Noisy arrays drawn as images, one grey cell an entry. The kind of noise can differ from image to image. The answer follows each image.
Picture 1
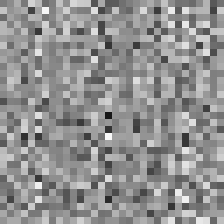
low rank plus noise
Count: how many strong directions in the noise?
three or four
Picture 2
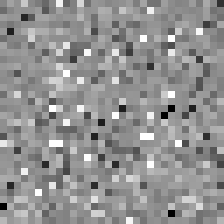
heavy tails
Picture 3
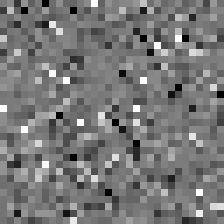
heavy tails
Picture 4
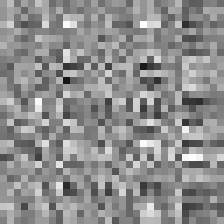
low rank plus noise
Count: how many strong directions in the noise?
two
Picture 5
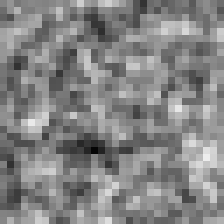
blotchy
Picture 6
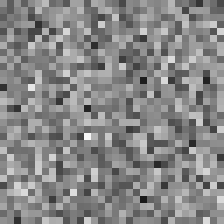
independent entries
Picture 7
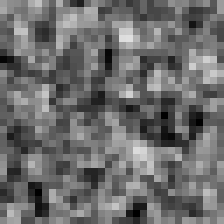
blotchy
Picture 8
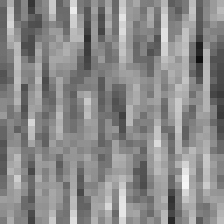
streaked along the columns
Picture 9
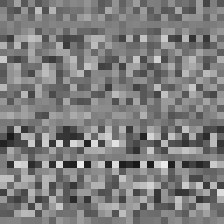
rows of uneven size
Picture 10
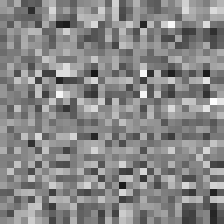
low rank plus noise
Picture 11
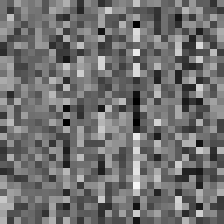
columns of uneven size
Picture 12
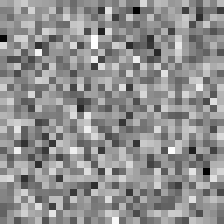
independent entries
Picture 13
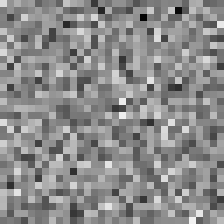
independent entries
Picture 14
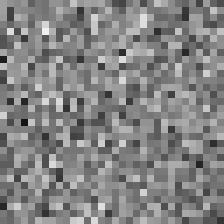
low rank plus noise
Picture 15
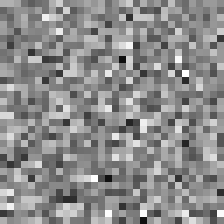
low rank plus noise
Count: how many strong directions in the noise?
five to eight
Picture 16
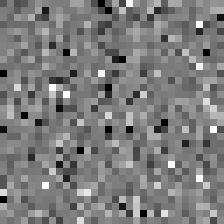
heavy tails
